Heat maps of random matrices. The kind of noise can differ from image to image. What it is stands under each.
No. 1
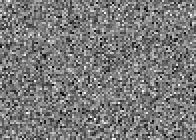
independent entries
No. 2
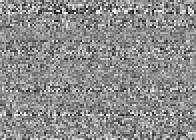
rows of uneven size
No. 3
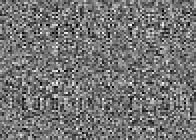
low rank plus noise
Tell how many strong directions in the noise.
one
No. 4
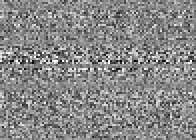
rows of uneven size
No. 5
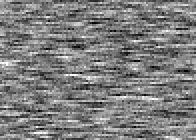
streaked along the rows
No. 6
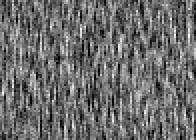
streaked along the columns
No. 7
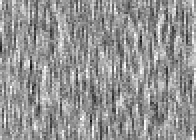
streaked along the columns
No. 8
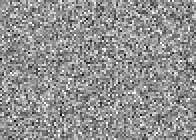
independent entries
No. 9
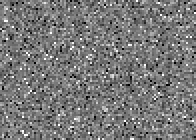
heavy tails
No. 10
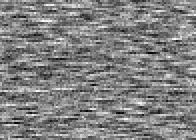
streaked along the rows
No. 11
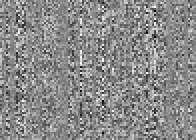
columns of uneven size
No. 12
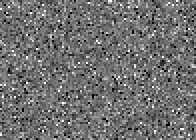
heavy tails
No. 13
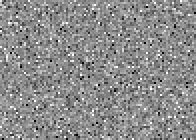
heavy tails
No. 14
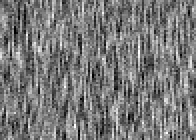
streaked along the columns
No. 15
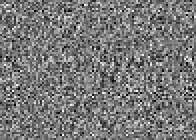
low rank plus noise
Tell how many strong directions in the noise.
three or four
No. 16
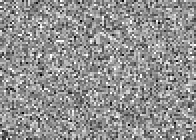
independent entries
